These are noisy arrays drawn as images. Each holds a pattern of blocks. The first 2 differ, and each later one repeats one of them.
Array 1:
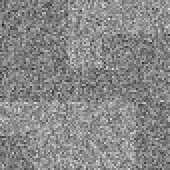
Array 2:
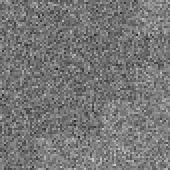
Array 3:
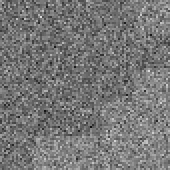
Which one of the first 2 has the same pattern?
2
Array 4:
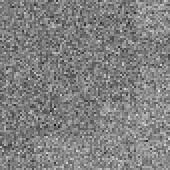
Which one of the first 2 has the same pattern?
2
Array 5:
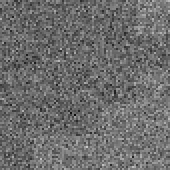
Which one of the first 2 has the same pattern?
2
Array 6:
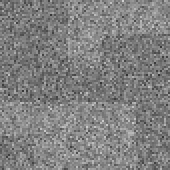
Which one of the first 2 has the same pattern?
1
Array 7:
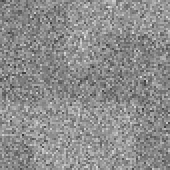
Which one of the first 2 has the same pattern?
1
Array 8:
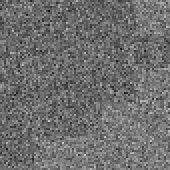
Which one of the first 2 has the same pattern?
2
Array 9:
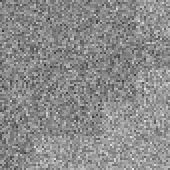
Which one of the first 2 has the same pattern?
2
